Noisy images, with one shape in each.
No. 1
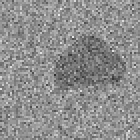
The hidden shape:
cloud
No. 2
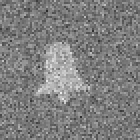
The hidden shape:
bell
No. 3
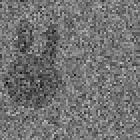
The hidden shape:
rabbit's head
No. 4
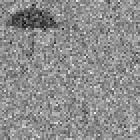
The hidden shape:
umbrella
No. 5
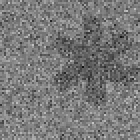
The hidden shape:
asterisk
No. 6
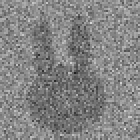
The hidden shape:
rabbit's head
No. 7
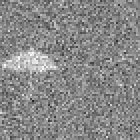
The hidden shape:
umbrella
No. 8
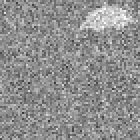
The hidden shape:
umbrella
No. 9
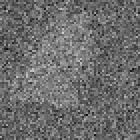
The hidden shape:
chess knight
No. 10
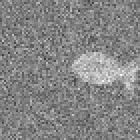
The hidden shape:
fish
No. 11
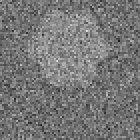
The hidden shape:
flower
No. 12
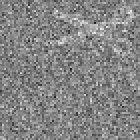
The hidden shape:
pair of scissors
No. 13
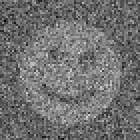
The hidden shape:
smiling face
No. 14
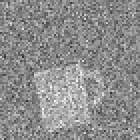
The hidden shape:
cup
